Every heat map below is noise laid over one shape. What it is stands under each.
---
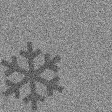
snowflake
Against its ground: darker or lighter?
darker
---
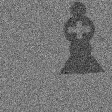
chess bishop
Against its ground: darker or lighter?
darker
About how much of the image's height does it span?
two thirds
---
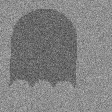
ghost
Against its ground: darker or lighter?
darker
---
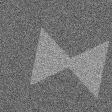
bow tie
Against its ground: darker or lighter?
lighter
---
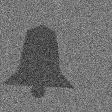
bell
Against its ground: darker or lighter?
darker
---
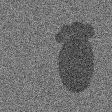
footprint
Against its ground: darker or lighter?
darker
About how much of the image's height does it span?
two thirds
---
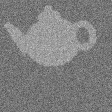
teapot
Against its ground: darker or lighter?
lighter
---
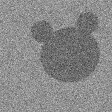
bear's head
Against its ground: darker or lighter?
darker
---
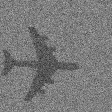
airplane
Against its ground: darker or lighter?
darker
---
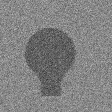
light bulb
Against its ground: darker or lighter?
darker
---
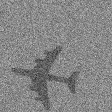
airplane
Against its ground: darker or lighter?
darker
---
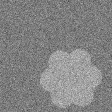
flower
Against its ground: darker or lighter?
lighter
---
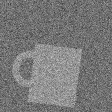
cup
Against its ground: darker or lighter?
lighter
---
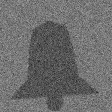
bell
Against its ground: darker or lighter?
darker
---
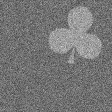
club
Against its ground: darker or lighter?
lighter
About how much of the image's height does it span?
half
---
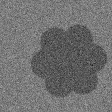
flower
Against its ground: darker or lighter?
darker
